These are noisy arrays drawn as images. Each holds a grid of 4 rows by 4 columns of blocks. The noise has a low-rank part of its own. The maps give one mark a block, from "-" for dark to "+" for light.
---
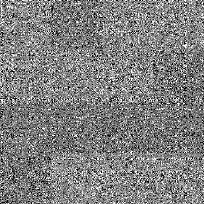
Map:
+ - + +
+ + + -
- - - -
- + + +
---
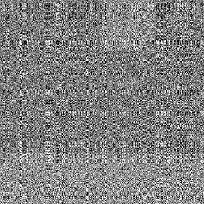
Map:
- - + -
- - - -
- - - -
+ + + +
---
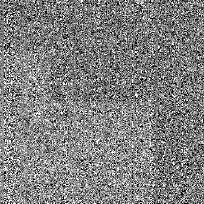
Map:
- - - -
+ - - -
+ + + -
+ + + -
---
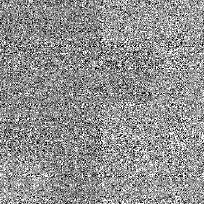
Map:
- - + +
- - - +
- - + +
+ - + +
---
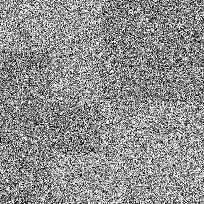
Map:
+ + - -
- + - -
- - + +
- + + +
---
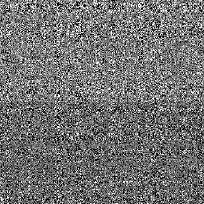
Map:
+ + + +
+ + + +
- - - -
- - - -
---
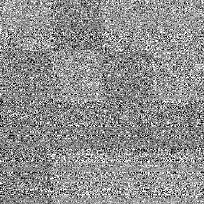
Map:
+ - + +
- + - +
- - - -
- + + +
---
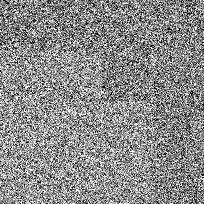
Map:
- - - -
+ + - -
+ + + -
+ + + -
